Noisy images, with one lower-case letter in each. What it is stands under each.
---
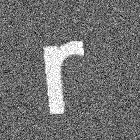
r
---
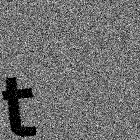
t
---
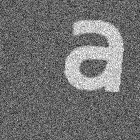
a
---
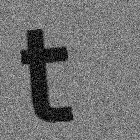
t
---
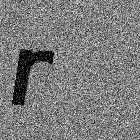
r
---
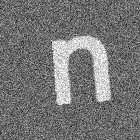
n
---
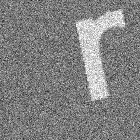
r
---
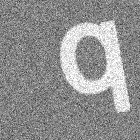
q
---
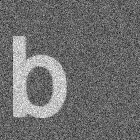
b
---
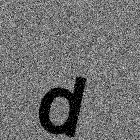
d
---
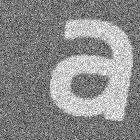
a
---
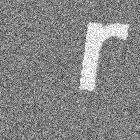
r
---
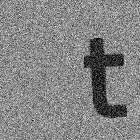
t
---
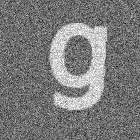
g
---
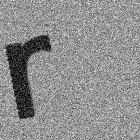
r
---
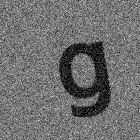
g
